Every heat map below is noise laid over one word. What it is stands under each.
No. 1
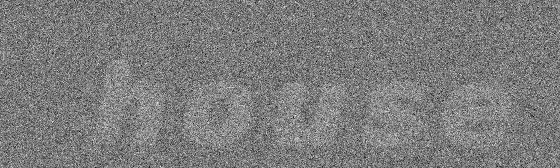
house
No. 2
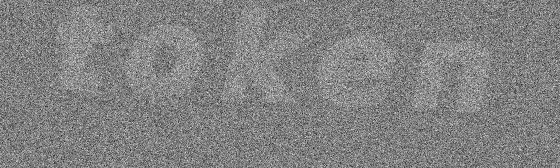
token
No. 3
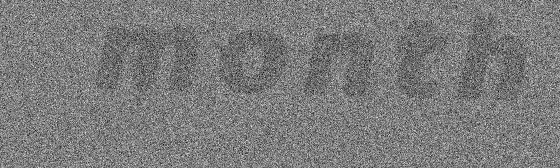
month
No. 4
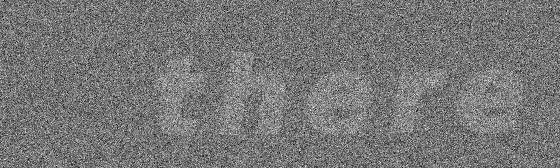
there
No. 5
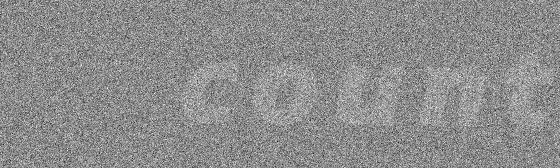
count
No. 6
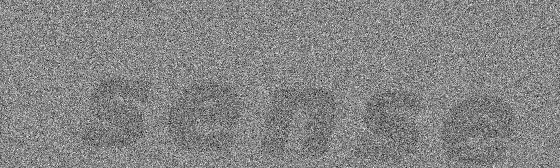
sense
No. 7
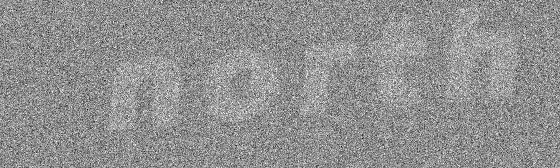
north
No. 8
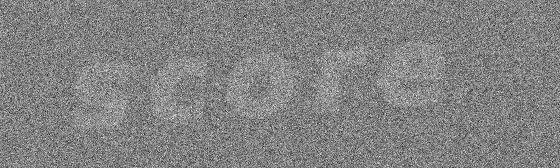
score
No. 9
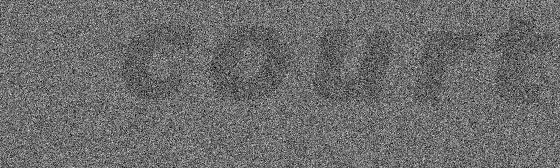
court
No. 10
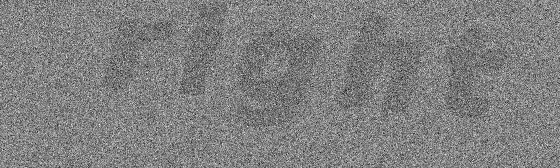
right
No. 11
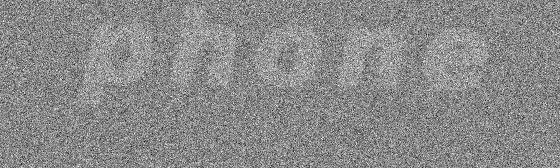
phone
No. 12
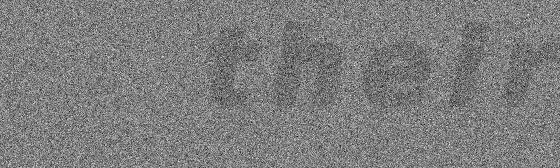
their
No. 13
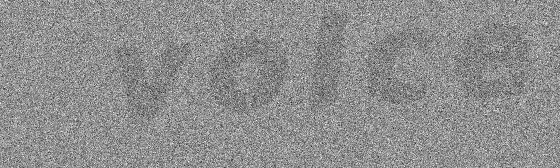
voice
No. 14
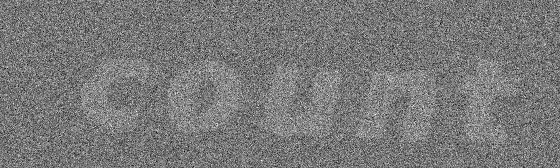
count
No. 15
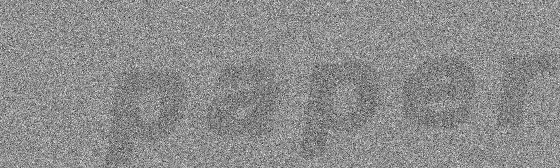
paper
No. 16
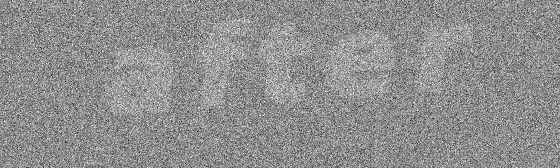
after
